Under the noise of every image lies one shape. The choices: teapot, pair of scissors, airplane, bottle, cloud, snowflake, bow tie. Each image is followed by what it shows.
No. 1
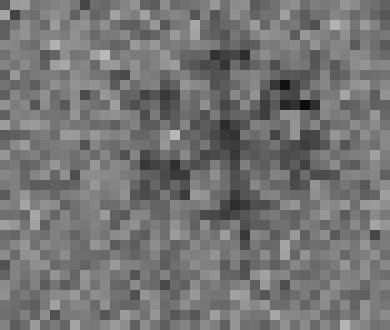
snowflake
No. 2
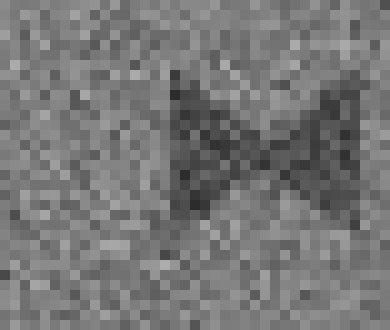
bow tie
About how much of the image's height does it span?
half
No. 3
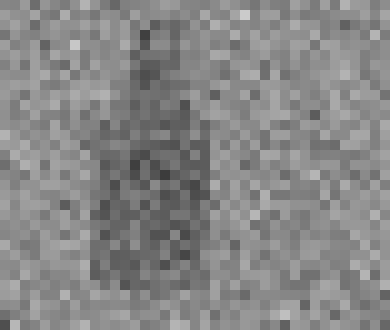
bottle
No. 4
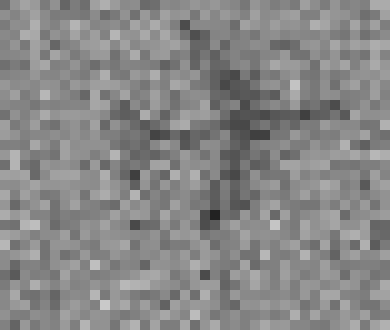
airplane
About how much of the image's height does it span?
two thirds
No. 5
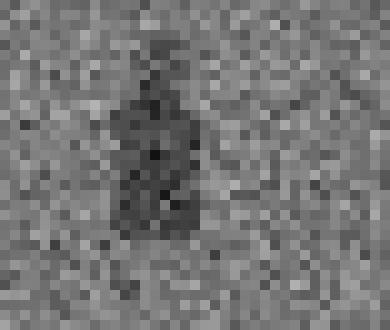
bottle
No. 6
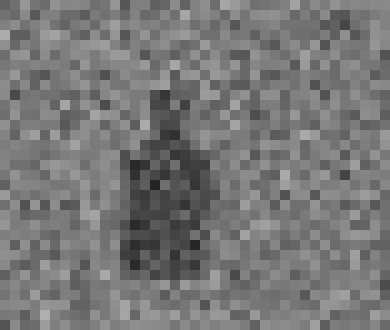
bottle
